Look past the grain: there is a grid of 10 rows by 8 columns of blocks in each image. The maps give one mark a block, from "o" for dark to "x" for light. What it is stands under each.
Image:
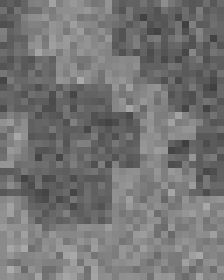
o x x x o o o o
o x x x o o o o
o o x x x o o o
o o o o x x o o
x o o o o x x o
x o o o o x o o
o o o o x x x o
x o o o x x x x
x x x x x x x x
x x x x x x x x
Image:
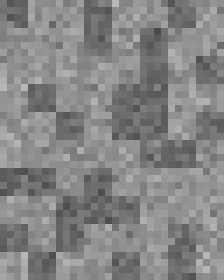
o x x o x x o x
x x x o x o x x
x x x x x o x o
x o x x o o x x
x x o x o o x o
x x x x x o o x
o o x o x x x x
x x o o o x x x
o x o x x x o x
x o x x o x o x
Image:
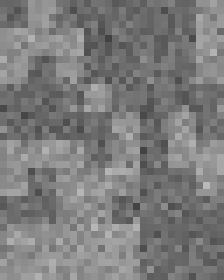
o x o o o o o x
x x x o o o o x
x o x o o o o x
o o o x o o o o
o o o o x o x o
x x x o x o x x
x o x x x o o x
o o x x o o o o
x x x x x o o o
x x x x x o o o
